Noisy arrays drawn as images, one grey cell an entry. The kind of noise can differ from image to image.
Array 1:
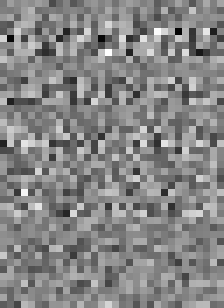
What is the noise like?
rows of uneven size
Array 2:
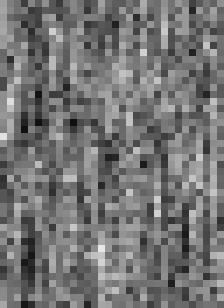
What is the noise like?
streaked along the columns
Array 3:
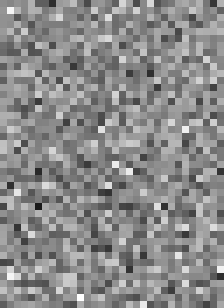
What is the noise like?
independent entries
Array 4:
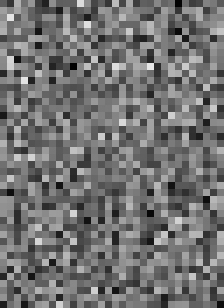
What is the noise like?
low rank plus noise
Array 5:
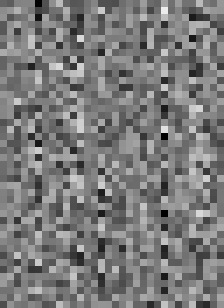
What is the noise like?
columns of uneven size
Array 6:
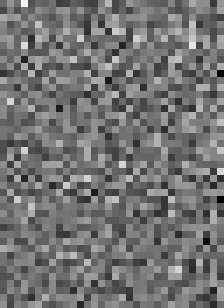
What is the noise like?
low rank plus noise
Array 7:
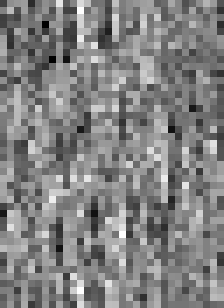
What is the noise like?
streaked along the columns
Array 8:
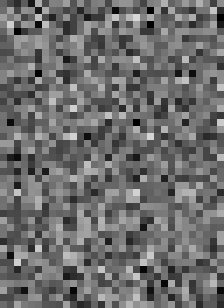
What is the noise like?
low rank plus noise
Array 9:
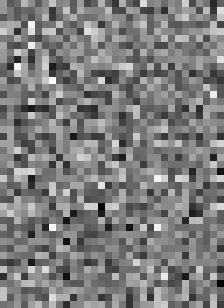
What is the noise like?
low rank plus noise
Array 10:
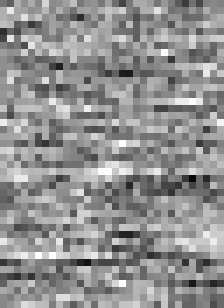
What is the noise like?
streaked along the rows
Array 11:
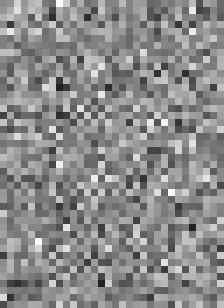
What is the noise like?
low rank plus noise
